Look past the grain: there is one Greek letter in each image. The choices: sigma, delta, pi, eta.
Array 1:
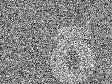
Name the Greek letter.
delta
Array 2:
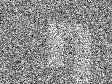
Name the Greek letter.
eta
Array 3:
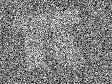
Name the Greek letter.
pi
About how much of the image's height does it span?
two thirds
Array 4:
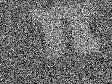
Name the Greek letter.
pi
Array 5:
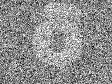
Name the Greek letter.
delta
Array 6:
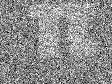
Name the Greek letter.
pi
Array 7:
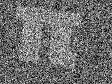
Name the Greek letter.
pi
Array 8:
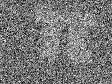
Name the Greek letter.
pi
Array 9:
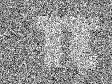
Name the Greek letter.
pi
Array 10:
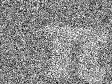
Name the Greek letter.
pi
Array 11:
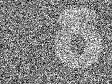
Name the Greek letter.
delta
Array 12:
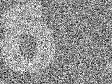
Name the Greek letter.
delta
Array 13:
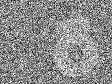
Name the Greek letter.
delta
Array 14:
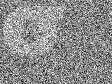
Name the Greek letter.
sigma
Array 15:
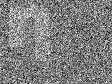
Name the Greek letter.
eta
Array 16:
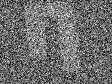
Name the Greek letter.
eta
